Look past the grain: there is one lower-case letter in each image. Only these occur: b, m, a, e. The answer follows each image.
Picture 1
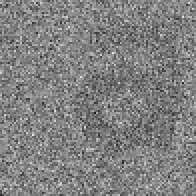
a
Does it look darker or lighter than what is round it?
darker
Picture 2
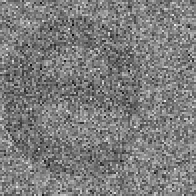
e
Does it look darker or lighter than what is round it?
darker
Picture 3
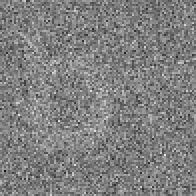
b
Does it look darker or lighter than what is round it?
lighter
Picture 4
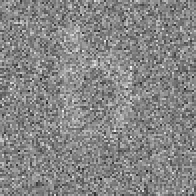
b
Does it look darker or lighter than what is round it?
lighter
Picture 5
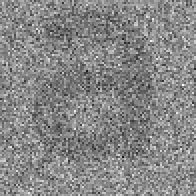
a
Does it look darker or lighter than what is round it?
darker
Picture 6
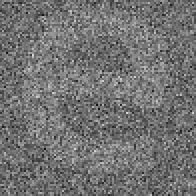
e
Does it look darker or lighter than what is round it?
lighter
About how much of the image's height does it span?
nearly all
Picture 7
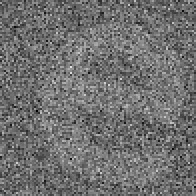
e
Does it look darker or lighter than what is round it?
lighter
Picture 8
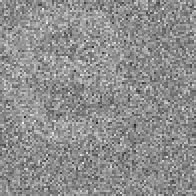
e
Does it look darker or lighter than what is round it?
lighter
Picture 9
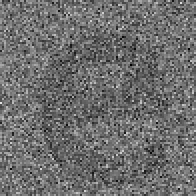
e
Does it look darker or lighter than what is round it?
darker
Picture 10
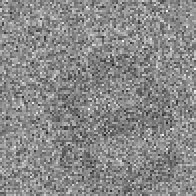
e
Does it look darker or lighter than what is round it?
darker
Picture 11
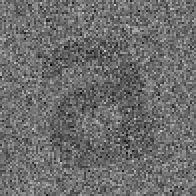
a
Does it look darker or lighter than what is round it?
darker
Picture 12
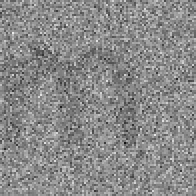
m
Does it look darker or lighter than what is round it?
darker
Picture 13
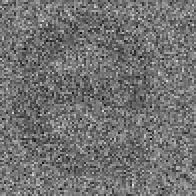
e
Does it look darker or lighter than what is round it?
darker
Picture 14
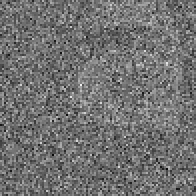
a
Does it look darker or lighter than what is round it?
lighter
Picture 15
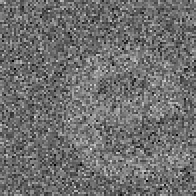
e
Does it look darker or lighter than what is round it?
lighter
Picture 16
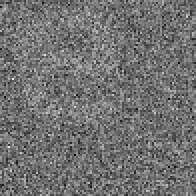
e
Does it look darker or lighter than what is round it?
lighter
